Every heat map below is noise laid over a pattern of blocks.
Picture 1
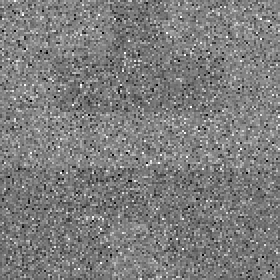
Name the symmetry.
left and right mirror each other
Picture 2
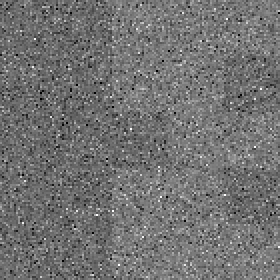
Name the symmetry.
top and bottom mirror each other
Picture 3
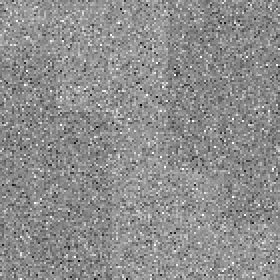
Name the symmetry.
the same after a half turn
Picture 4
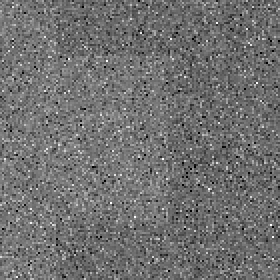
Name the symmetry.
top and bottom mirror each other
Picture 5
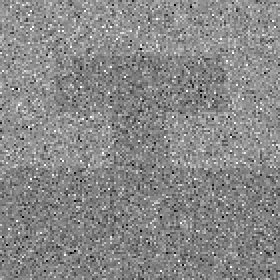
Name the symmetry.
left and right mirror each other
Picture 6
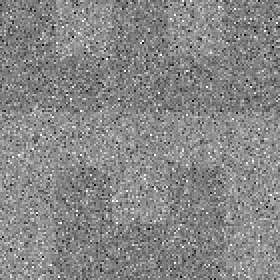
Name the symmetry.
left and right mirror each other
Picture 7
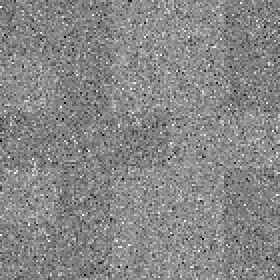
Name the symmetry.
top and bottom mirror each other
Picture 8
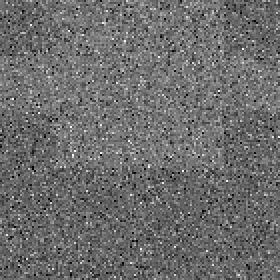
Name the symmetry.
left and right mirror each other
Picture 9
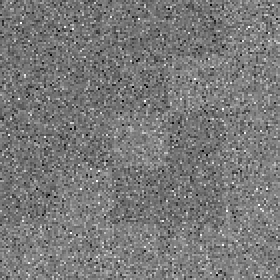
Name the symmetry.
mirrored about the diagonal from the top left
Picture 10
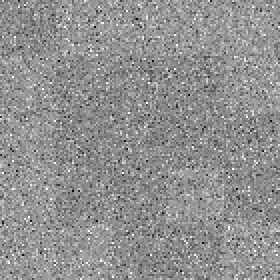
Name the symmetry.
mirrored about the diagonal from the top left
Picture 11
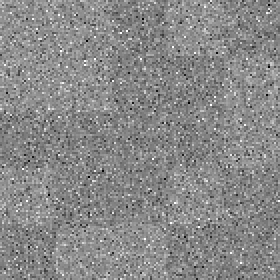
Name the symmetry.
mirrored about the diagonal from the top left
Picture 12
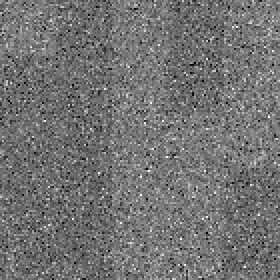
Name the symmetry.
no symmetry
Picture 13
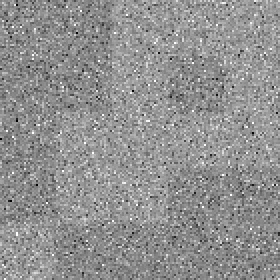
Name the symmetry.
mirrored about the diagonal from the bottom left
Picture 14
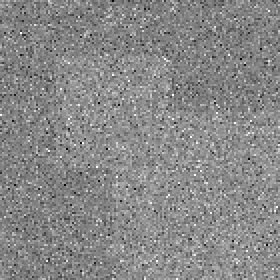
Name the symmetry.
mirrored about the diagonal from the top left
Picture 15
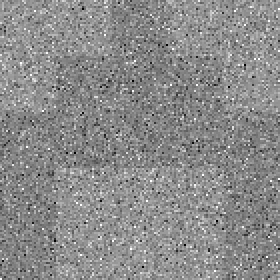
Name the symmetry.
left and right mirror each other
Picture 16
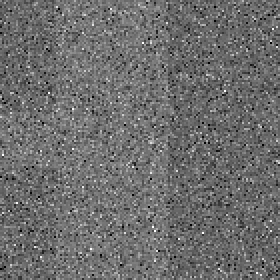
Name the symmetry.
top and bottom mirror each other
